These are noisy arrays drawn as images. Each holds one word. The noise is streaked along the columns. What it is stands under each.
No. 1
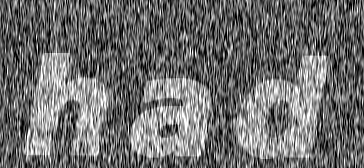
had
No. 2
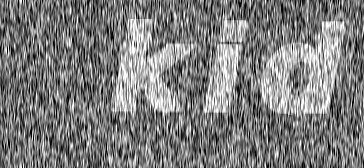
kid
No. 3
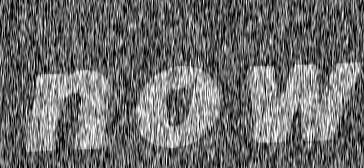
now
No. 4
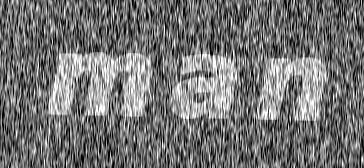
man
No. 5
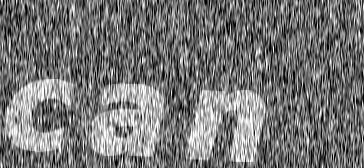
can
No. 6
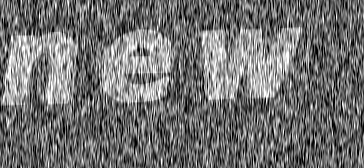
new
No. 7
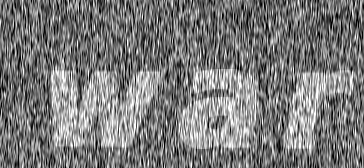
war
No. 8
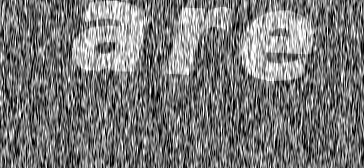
are
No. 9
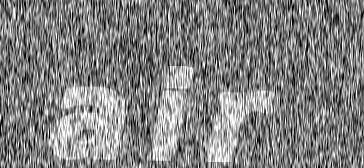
air
